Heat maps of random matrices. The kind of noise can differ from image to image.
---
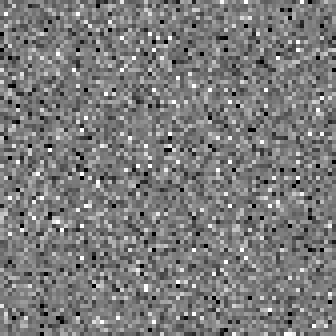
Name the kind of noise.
heavy tails
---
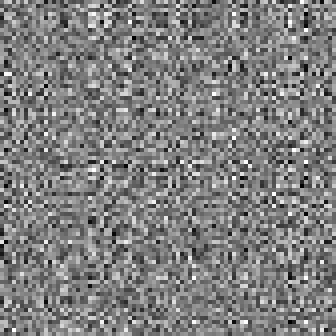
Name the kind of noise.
low rank plus noise
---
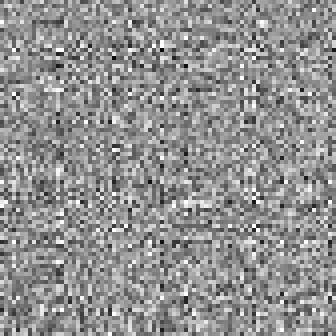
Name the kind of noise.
low rank plus noise
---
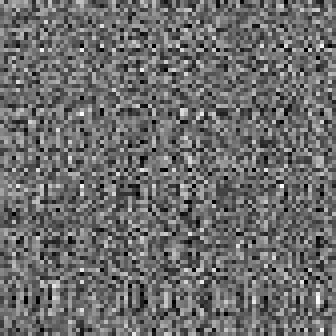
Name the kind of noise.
low rank plus noise
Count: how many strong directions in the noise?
two
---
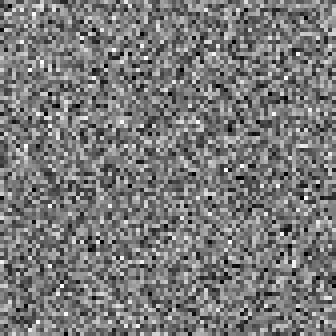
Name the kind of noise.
independent entries
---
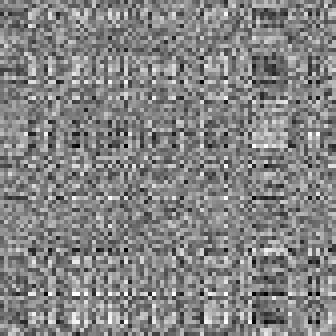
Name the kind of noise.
low rank plus noise
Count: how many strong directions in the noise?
one
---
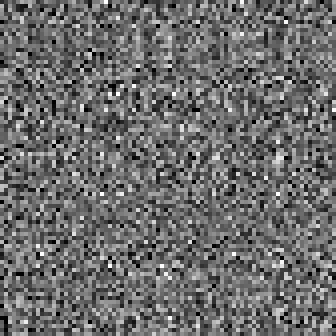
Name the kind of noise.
low rank plus noise
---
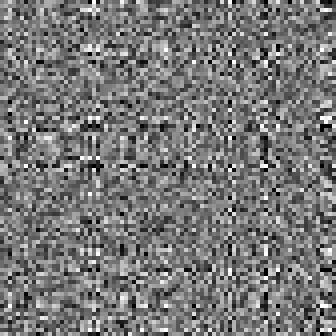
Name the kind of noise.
low rank plus noise
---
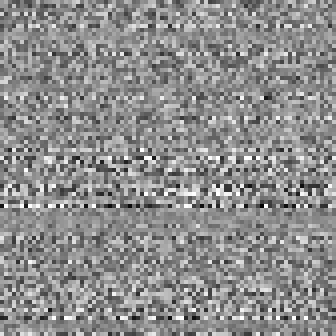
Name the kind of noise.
rows of uneven size
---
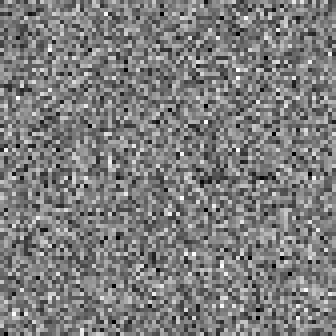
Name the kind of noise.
independent entries
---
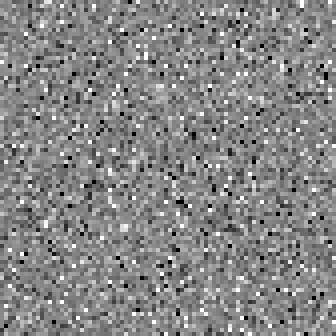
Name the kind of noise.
heavy tails
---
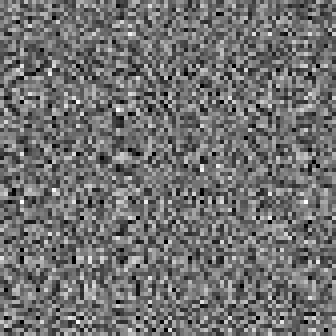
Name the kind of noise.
low rank plus noise
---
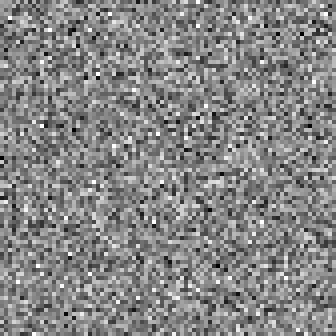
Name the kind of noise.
independent entries
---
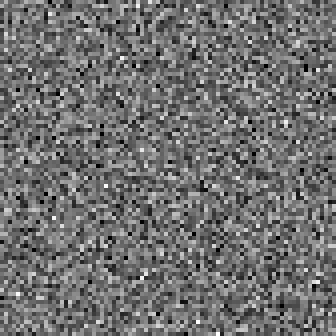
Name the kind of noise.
independent entries
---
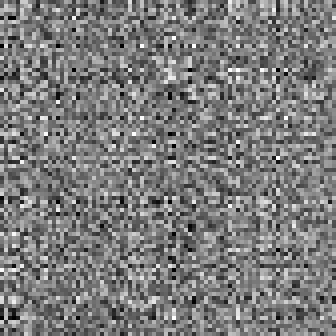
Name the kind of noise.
low rank plus noise
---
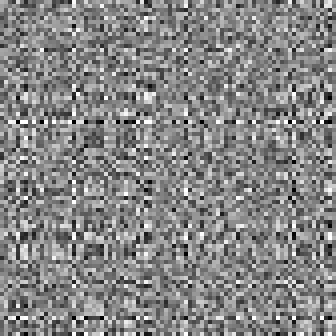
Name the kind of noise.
low rank plus noise
